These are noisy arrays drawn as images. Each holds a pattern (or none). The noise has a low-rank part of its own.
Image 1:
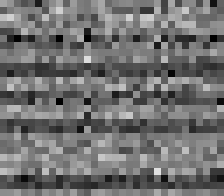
bands of rows
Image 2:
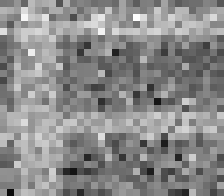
bands of rows crossing bands of columns
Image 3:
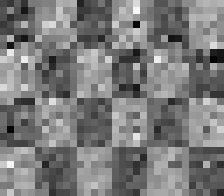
a checkerboard
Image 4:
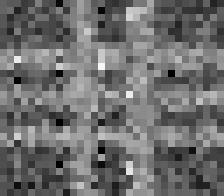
bands of rows crossing bands of columns
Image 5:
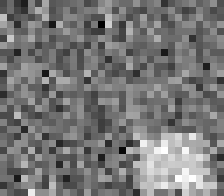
one block
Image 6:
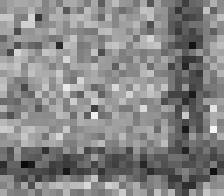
bands of rows crossing bands of columns
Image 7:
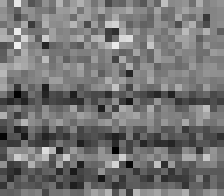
bands of rows
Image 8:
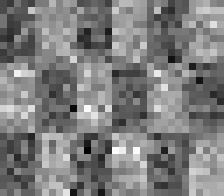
a checkerboard
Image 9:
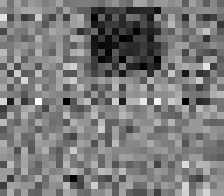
one block
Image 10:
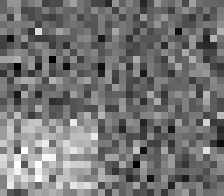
one block
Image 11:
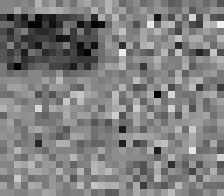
one block
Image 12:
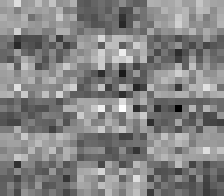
a checkerboard
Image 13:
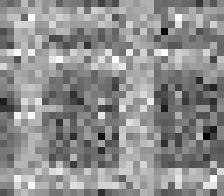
bands of rows crossing bands of columns
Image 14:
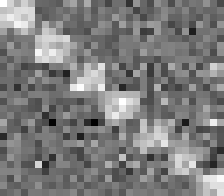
blocks along the diagonal
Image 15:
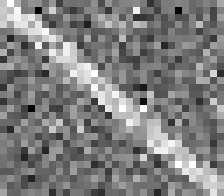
a diagonal band
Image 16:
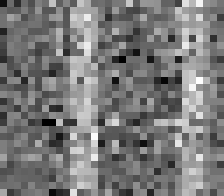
bands of columns
